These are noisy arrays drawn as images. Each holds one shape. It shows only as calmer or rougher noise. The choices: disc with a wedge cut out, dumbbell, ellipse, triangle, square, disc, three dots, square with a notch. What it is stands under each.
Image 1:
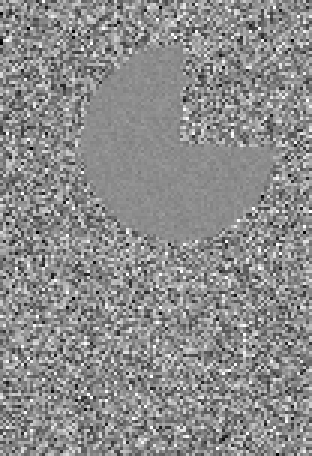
calm disc with a wedge cut out
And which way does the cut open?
up and right
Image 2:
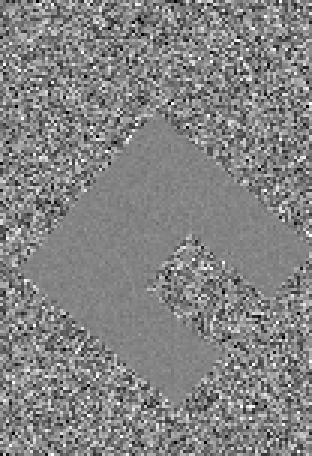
calm square with a notch
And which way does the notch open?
down and right
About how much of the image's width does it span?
nearly all
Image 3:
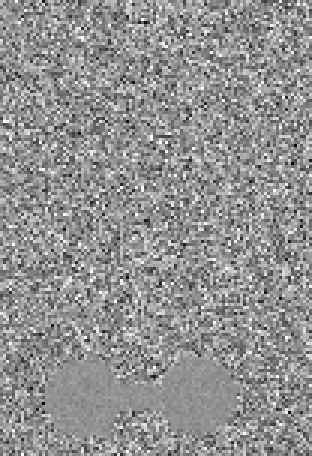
calm dumbbell
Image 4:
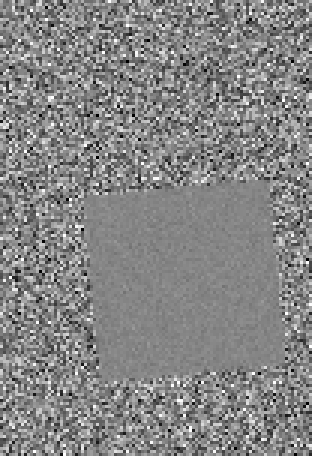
calm square
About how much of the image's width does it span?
two thirds
